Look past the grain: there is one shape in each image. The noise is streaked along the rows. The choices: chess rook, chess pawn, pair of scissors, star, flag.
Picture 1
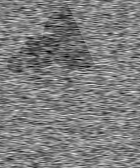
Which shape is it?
chess pawn
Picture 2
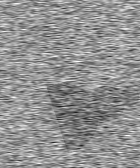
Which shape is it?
chess pawn
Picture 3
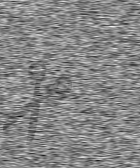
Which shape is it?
pair of scissors
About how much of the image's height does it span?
half
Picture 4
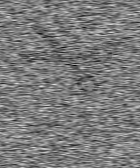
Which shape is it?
pair of scissors
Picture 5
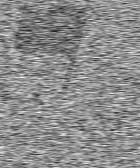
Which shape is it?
flag
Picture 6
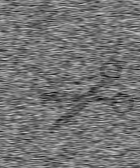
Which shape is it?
pair of scissors
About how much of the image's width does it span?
two thirds
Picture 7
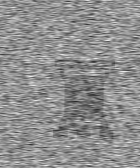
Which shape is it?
chess rook
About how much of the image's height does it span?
half
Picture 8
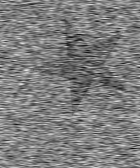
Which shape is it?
star
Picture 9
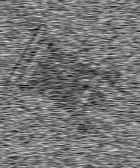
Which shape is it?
chess rook
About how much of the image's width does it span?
nearly all
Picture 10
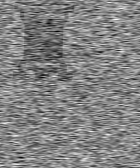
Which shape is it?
chess rook
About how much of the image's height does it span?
half
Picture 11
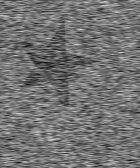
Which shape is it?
star
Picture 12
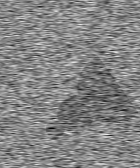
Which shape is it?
chess pawn
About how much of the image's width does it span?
two thirds
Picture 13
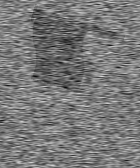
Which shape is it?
flag
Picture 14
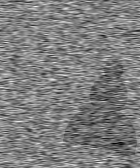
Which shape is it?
chess pawn
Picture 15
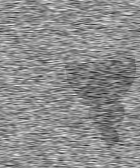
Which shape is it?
chess pawn
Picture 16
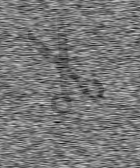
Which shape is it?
pair of scissors
